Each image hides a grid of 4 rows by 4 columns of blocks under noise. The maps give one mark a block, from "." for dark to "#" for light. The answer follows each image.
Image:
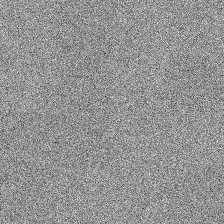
#.##
#.#.
..##
.##.
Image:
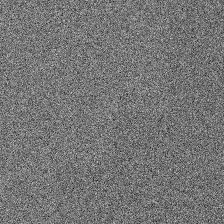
###.
###.
##..
#...
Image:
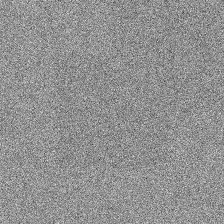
##..
#...
#..#
####
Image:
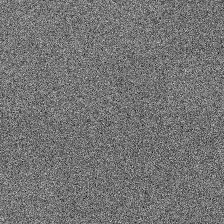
###.
##.#
....
#...
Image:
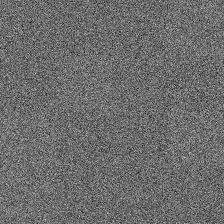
...#
.#..
#..#
#...
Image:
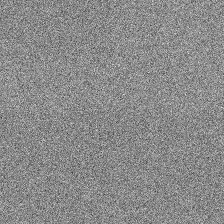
..##
####
....
....
